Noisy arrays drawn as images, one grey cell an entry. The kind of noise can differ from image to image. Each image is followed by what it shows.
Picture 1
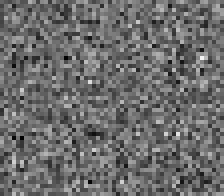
low rank plus noise
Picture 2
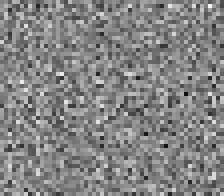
low rank plus noise
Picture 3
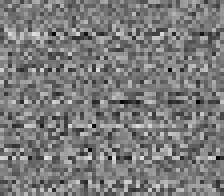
rows of uneven size
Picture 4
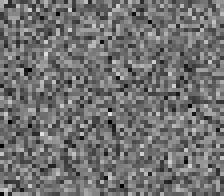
independent entries
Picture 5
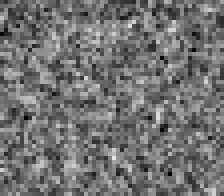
blotchy
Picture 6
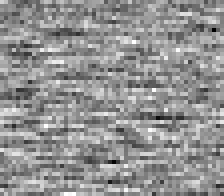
streaked along the rows
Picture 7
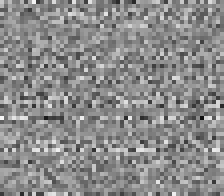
rows of uneven size
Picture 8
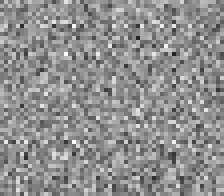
low rank plus noise
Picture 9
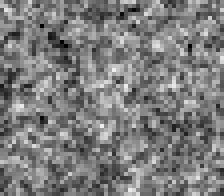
blotchy
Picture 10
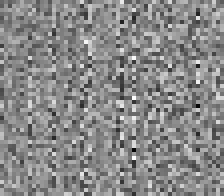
columns of uneven size
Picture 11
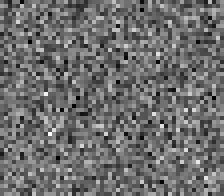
independent entries
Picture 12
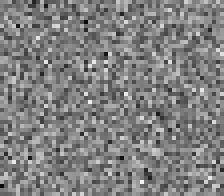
independent entries
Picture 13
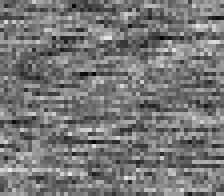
streaked along the rows
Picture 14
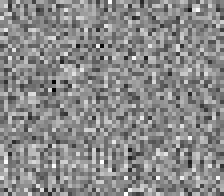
low rank plus noise
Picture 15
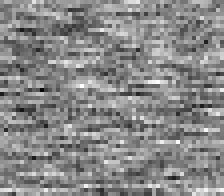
streaked along the rows
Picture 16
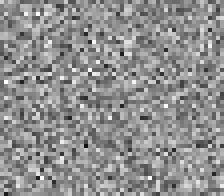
low rank plus noise
